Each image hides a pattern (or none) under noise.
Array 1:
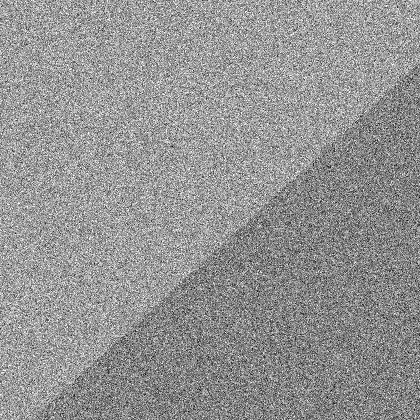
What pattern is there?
a sharp edge
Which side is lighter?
top left
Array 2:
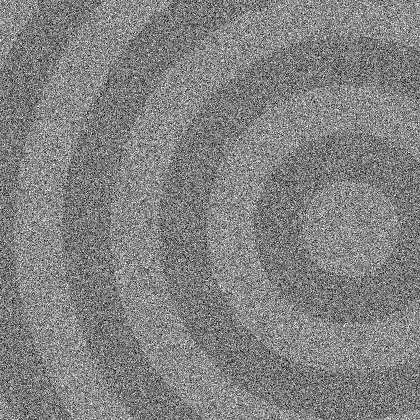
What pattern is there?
rings round one point
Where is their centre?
middle right
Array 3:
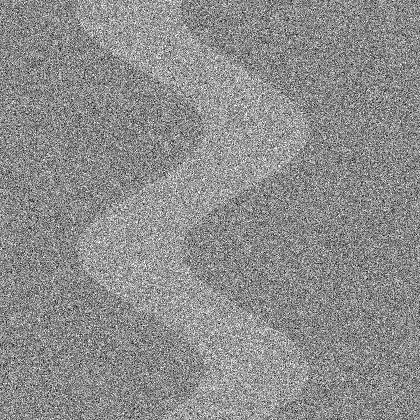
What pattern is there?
a wavy band
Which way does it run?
top to bottom
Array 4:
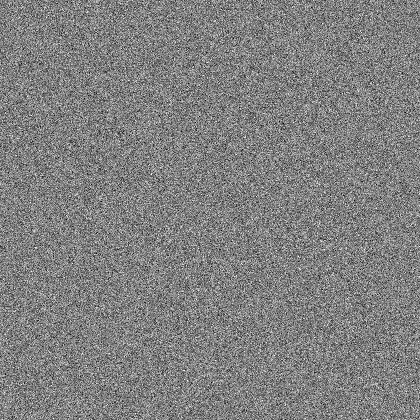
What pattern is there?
only noise
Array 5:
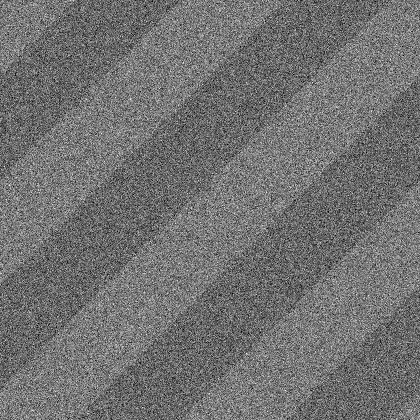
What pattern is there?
diagonal stripes
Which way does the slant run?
bottom left to top right
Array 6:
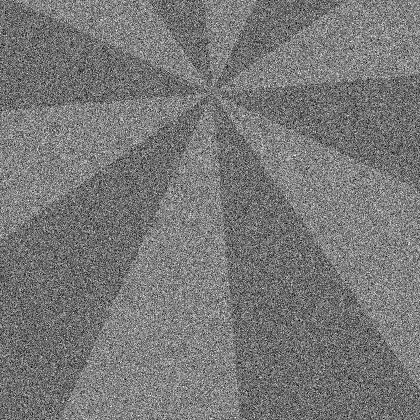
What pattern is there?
spokes from one point
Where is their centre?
top middle
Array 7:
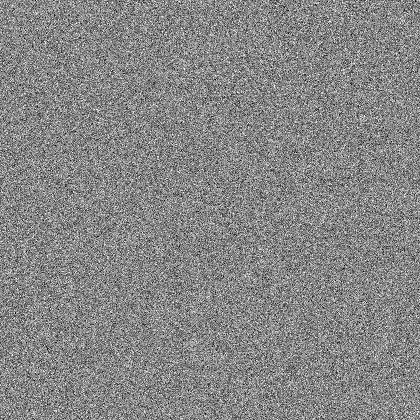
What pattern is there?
only noise
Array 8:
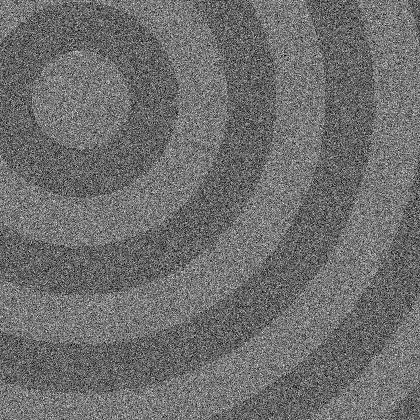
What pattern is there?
rings round one point
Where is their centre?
top left
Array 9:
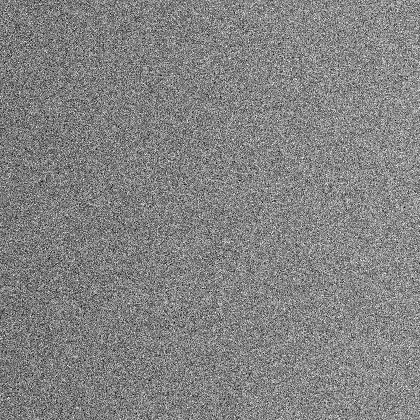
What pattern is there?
a smooth slope
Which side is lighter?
right
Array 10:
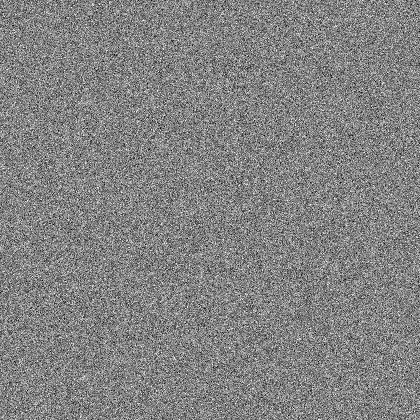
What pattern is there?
only noise
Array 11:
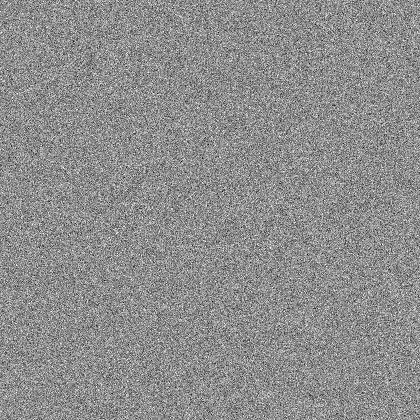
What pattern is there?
only noise
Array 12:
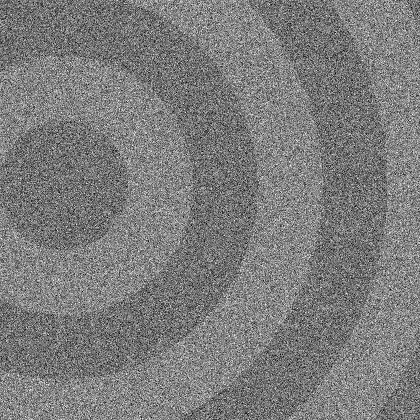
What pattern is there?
rings round one point
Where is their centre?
middle left
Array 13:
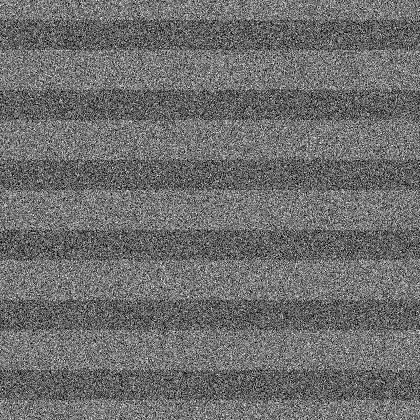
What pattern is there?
horizontal stripes
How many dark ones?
6
